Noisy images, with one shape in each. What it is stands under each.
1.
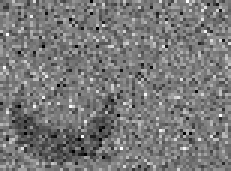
dark crescent
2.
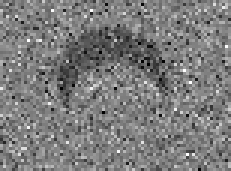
dark crescent
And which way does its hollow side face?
down
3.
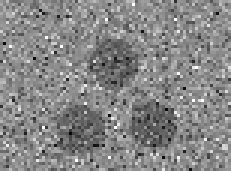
dark three dots
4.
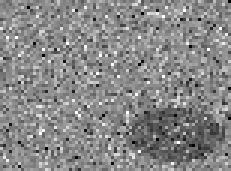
dark ellipse, bottom right
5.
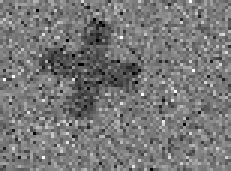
dark cross
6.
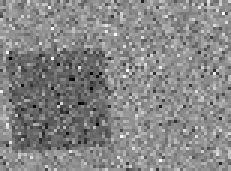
dark square
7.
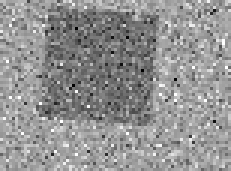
dark square
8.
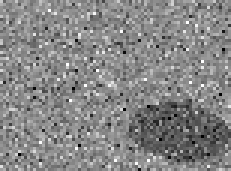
dark ellipse, bottom right
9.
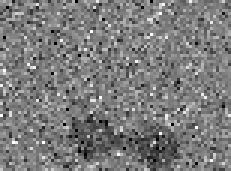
dark dumbbell
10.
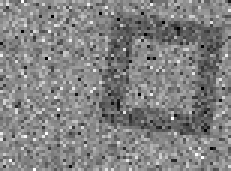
dark square frame
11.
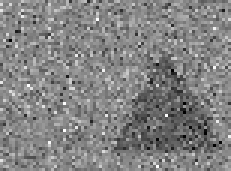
dark triangle
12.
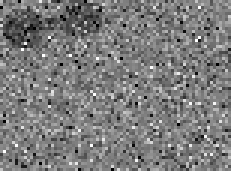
dark dumbbell, top left
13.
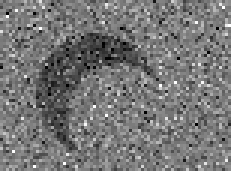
dark crescent
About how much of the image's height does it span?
two thirds
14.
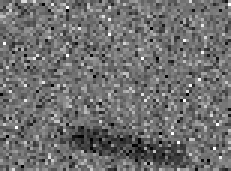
dark bar
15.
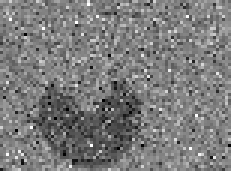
dark disc with a wedge cut out
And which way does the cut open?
up
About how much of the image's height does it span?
half
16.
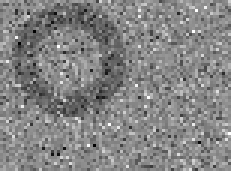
dark ring
